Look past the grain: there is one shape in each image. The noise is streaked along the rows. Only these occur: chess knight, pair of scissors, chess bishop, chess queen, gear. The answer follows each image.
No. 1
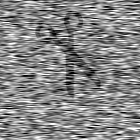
pair of scissors
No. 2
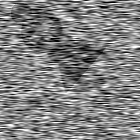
chess bishop
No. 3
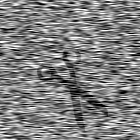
pair of scissors
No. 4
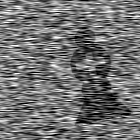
chess bishop
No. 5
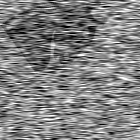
chess knight
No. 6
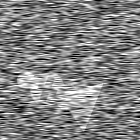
chess bishop
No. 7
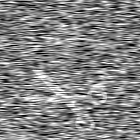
pair of scissors
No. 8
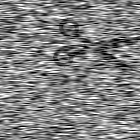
pair of scissors
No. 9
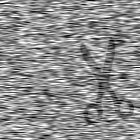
pair of scissors
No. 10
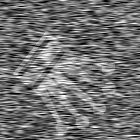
chess queen
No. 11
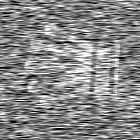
chess queen
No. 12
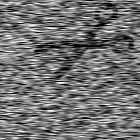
pair of scissors
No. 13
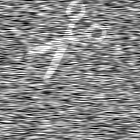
pair of scissors
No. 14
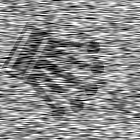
chess queen
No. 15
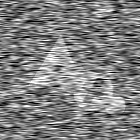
chess bishop
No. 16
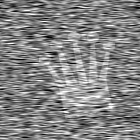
chess queen
